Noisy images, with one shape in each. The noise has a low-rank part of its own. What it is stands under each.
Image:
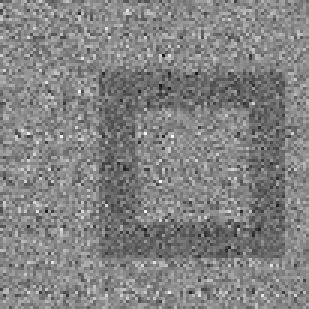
square frame
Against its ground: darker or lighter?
darker
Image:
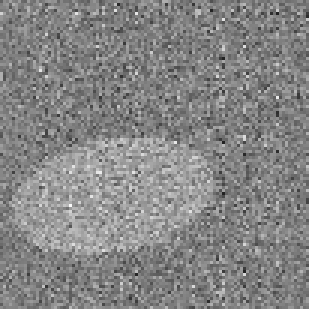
ellipse
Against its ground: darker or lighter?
lighter
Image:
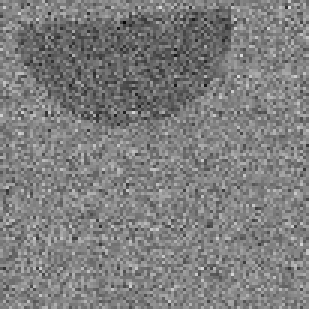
half disc
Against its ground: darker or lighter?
darker
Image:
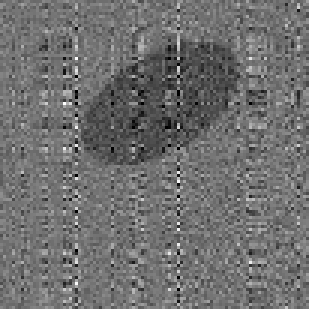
ellipse
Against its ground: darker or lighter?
darker
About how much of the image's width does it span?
half
